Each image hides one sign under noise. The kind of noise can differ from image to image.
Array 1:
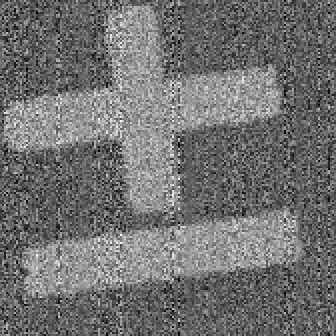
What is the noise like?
columns of uneven size
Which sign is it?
plus-minus sign
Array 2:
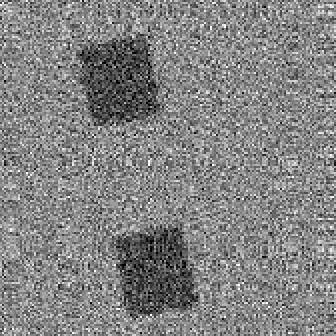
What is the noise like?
low rank plus noise
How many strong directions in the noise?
three or four
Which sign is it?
colon
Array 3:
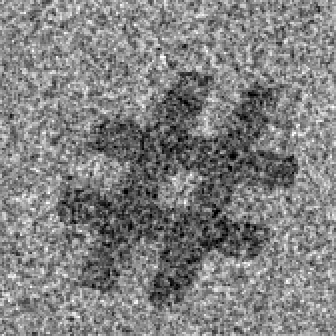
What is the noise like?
blotchy
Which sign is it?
hash sign
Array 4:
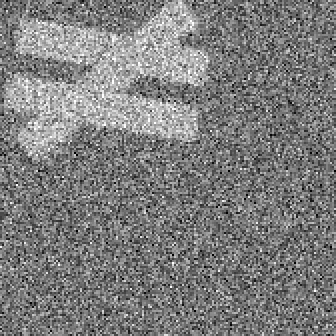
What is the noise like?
independent entries
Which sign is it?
not-equal sign
